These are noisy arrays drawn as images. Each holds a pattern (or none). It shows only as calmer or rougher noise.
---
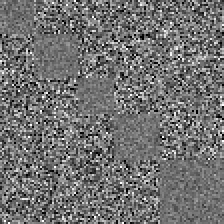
blocks along the diagonal
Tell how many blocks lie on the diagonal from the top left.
5
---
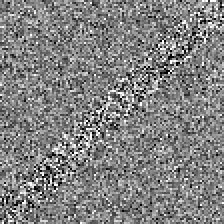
a diagonal band
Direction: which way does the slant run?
bottom left to top right
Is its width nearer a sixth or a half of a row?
a sixth
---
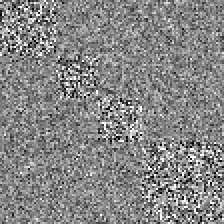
blocks along the diagonal
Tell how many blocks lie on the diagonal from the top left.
4
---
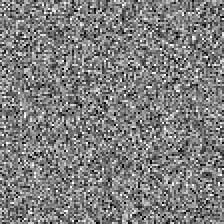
only noise
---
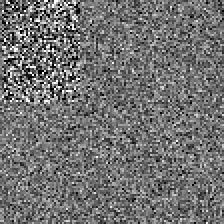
one block
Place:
top left
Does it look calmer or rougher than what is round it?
rougher
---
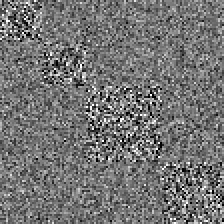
blocks along the diagonal
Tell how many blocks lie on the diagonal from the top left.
4
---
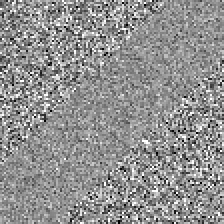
a diagonal band
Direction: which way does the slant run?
bottom left to top right
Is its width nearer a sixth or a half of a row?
a half
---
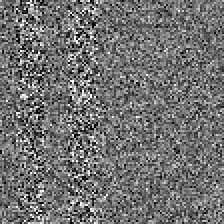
bands of columns
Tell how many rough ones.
2
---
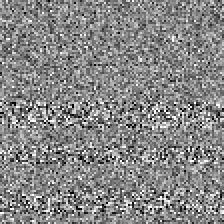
bands of rows
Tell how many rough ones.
3
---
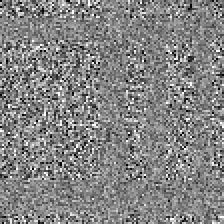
bands of rows crossing bands of columns
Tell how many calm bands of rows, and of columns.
2 and 3
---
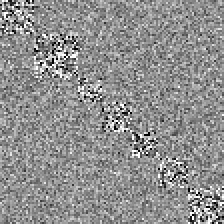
blocks along the diagonal
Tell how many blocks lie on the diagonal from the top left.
7
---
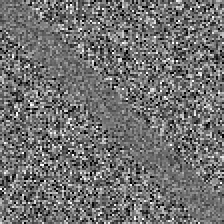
a diagonal band
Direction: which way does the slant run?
top left to bottom right
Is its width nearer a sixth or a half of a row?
a sixth
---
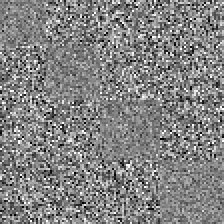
blocks along the diagonal
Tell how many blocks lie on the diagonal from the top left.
4
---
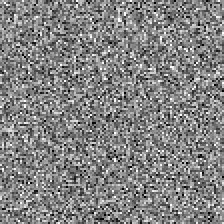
only noise
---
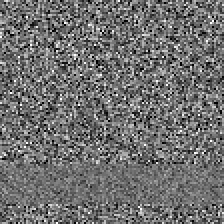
one band of rows
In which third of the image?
bottom
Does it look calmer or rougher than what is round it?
calmer
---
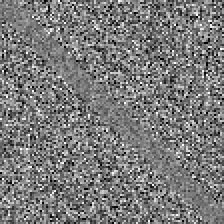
a diagonal band
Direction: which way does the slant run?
top left to bottom right
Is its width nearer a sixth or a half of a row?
a sixth
